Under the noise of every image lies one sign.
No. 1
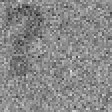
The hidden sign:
question mark
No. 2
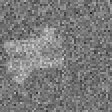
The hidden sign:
not-equal sign
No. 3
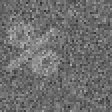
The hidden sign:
percent sign
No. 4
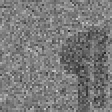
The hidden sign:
pilcrow
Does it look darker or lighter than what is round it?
darker
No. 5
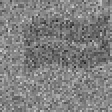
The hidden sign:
approximately sign
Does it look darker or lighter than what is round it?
darker
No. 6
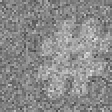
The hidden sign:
hash sign
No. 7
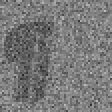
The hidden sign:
pilcrow
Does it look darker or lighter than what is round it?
darker
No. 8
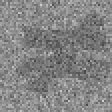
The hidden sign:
not-equal sign
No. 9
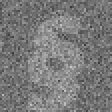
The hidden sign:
section sign
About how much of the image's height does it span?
nearly all
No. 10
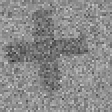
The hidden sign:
plus sign
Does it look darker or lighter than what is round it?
darker
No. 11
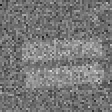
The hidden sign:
equals sign
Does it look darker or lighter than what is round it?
lighter
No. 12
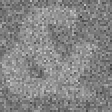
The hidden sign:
ampersand
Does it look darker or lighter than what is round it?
lighter
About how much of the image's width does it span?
nearly all
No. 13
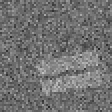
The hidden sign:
equals sign
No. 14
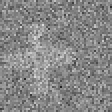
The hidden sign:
plus sign
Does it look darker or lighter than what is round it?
lighter
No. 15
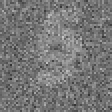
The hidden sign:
section sign
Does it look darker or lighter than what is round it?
lighter
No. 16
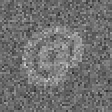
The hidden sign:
at sign
